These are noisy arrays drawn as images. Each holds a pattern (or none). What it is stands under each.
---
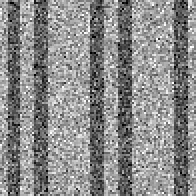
bands of columns
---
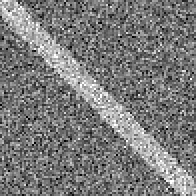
a diagonal band
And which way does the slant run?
top left to bottom right
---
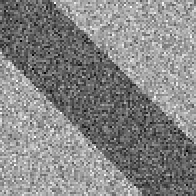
a diagonal band
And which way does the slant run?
top left to bottom right
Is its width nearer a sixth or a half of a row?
a half
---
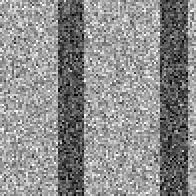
bands of columns
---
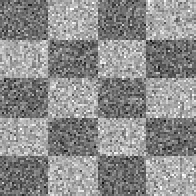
a checkerboard
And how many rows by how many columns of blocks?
5 by 4
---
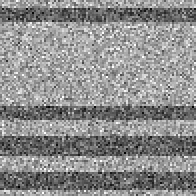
bands of rows
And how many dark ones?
4
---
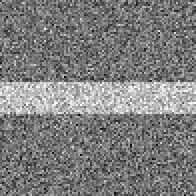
one band of rows
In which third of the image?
middle
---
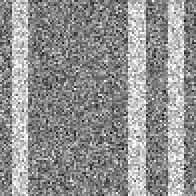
bands of columns
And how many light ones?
3
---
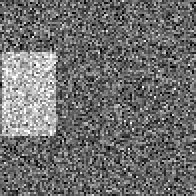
one block
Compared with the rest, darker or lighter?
lighter
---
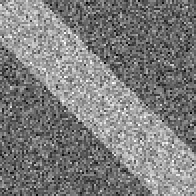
a diagonal band
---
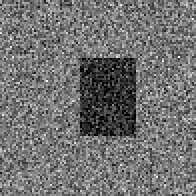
one block
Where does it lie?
centre
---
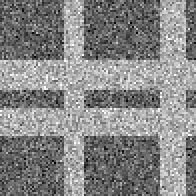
bands of rows crossing bands of columns
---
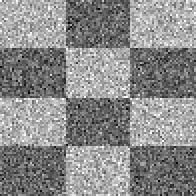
a checkerboard
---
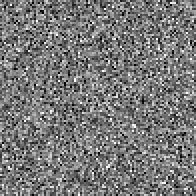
only noise
